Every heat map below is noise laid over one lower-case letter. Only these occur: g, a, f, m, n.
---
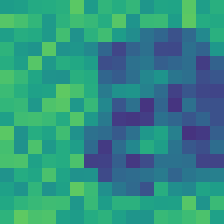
a
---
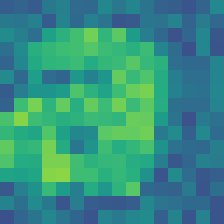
a
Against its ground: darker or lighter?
lighter
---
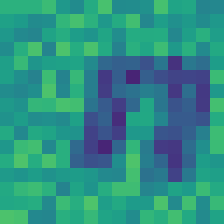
n
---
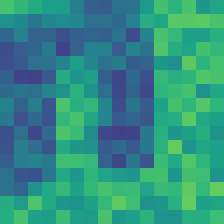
n
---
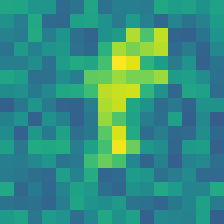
f
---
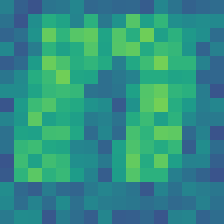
n
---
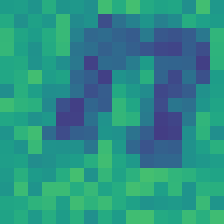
n
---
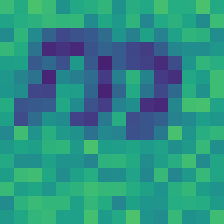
m
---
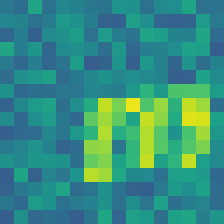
m
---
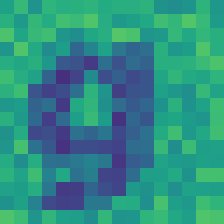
g
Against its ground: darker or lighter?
darker
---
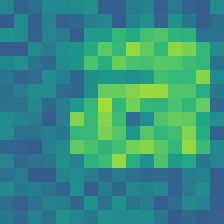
a
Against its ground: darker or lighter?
lighter
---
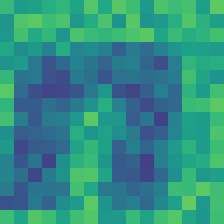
n
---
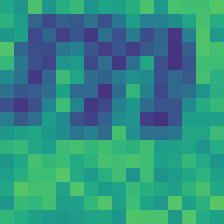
m
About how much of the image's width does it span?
nearly all
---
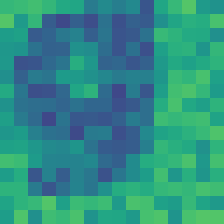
g
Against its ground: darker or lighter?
darker
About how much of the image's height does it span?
nearly all
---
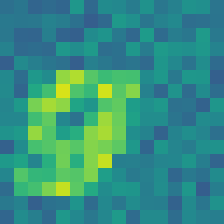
g
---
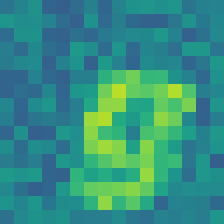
g
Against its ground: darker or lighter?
lighter
